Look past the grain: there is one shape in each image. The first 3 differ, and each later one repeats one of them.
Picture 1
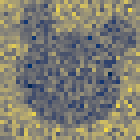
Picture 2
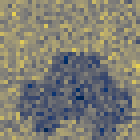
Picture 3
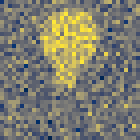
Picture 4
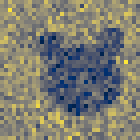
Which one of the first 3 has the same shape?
1
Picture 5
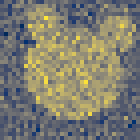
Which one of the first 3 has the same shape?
1
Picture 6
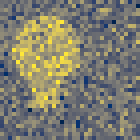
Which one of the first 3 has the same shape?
3
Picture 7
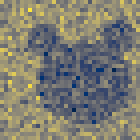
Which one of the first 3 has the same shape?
1
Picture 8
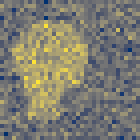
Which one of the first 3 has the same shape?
3
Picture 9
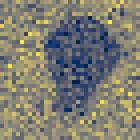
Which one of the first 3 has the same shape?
3
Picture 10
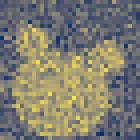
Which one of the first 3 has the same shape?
1
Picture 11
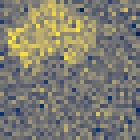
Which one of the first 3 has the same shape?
2
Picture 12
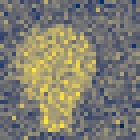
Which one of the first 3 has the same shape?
3
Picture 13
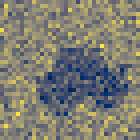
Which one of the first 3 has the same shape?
2
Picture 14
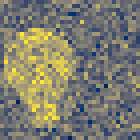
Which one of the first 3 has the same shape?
3
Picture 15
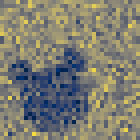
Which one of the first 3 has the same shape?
1
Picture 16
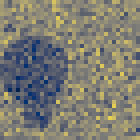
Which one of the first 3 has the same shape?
3
